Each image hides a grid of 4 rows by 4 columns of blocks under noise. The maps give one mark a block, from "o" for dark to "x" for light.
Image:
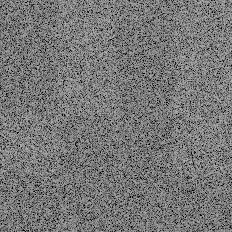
o x o x
o x o x
x o o x
o o o o
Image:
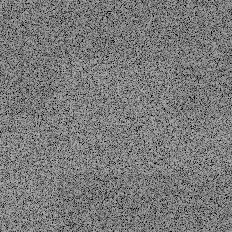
o o o o
o x x o
x x x x
x o o o
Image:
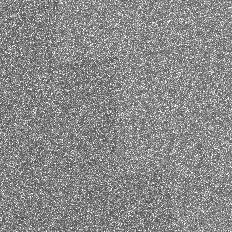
o x x x
o o x x
o o x x
o o o x
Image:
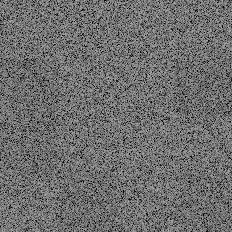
x x x x
o x x o
o x x x
x o x o
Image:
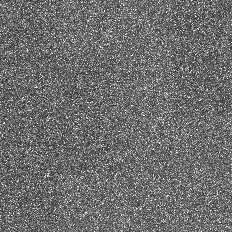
o x x o
o o x o
o o x x
o x x x
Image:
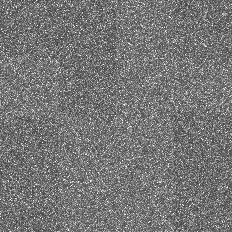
o o x o
x o x x
o x x o
o x x o
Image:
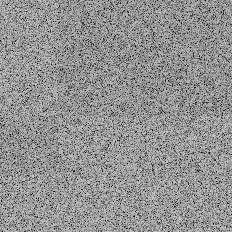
x o o o
x o o o
o x x x
x x x x
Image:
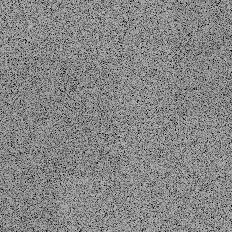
x x x o
o o x o
o o x x
o x x x
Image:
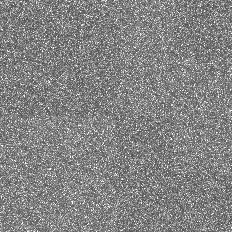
o o x o
o o x x
x x o x
x x o o
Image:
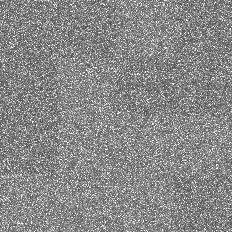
o o x o
o x o o
o x x x
x x x o
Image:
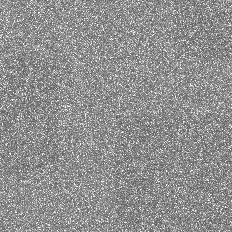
x x x o
o x x x
o x o o
x x o o
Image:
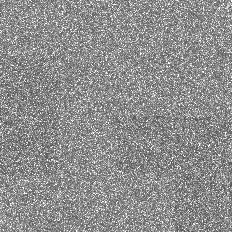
x x x x
o x x x
o x o o
x x x o
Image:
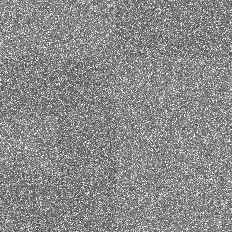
x x o o
o o x x
x o x x
o o x x
